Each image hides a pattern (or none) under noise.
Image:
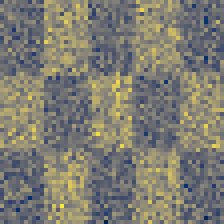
a checkerboard
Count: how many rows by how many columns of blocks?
3 by 5
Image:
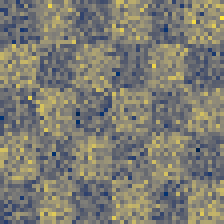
a checkerboard
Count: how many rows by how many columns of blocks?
5 by 6
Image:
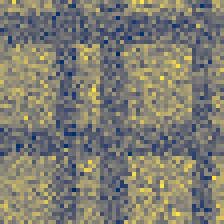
bands of rows crossing bands of columns
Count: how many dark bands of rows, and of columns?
2 and 3
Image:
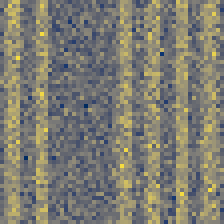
bands of columns
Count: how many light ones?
6
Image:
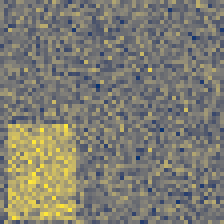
one block
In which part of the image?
bottom left
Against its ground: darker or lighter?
lighter
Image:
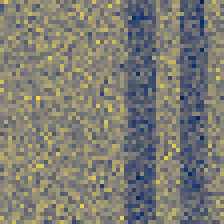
bands of columns
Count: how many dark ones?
2
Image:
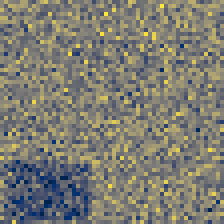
one block
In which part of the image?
bottom left
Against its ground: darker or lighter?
darker
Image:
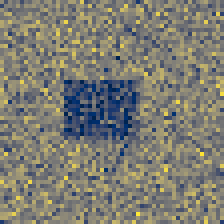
one block
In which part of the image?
centre
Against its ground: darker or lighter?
darker
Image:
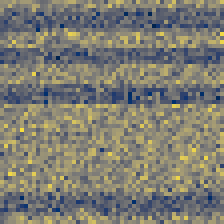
bands of rows
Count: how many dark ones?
4
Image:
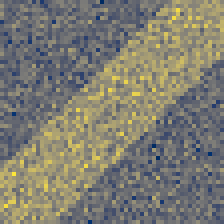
a diagonal band
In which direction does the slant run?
bottom left to top right
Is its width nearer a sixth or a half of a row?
a half
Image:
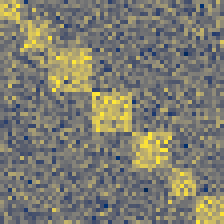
blocks along the diagonal
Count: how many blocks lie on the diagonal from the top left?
7
